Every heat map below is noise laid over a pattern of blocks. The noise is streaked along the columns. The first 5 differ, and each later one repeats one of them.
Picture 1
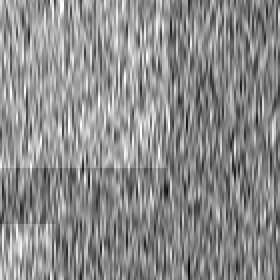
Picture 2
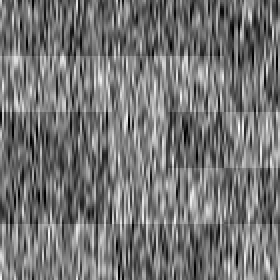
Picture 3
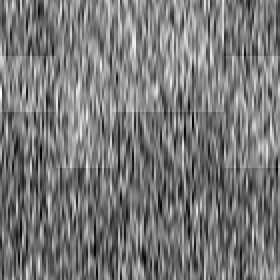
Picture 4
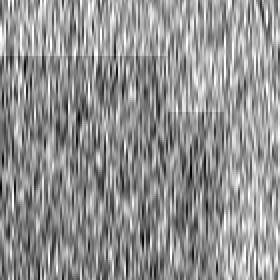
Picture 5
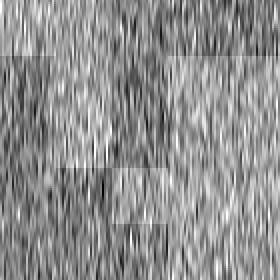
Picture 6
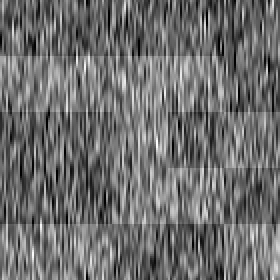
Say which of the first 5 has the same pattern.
2
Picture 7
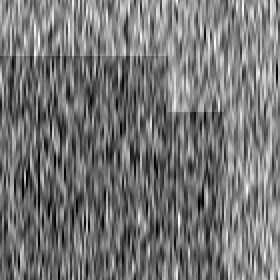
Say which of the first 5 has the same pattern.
4
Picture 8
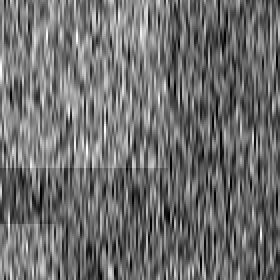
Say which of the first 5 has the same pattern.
1
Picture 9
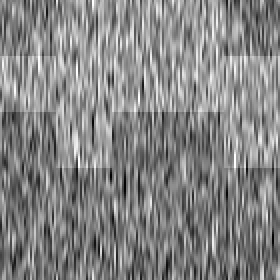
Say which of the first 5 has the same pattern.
3
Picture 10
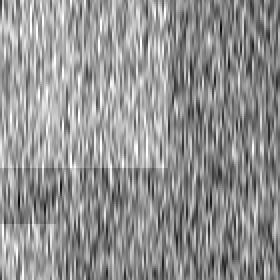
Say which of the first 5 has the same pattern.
1
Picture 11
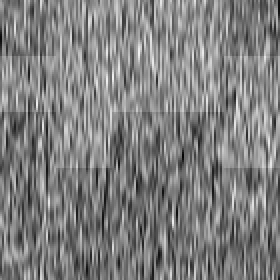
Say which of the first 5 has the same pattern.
3
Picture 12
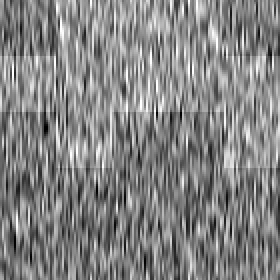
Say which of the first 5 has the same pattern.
3
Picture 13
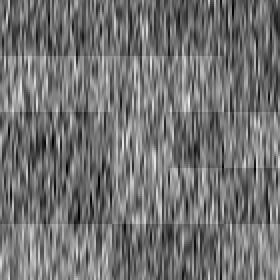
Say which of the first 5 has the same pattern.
2
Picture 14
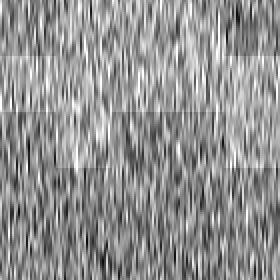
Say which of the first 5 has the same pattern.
3
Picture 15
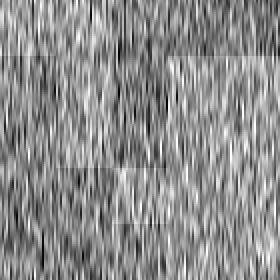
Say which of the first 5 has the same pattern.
5
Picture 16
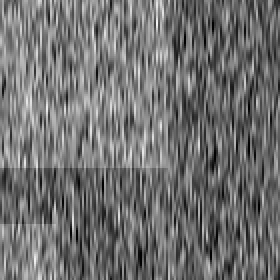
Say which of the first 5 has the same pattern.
1
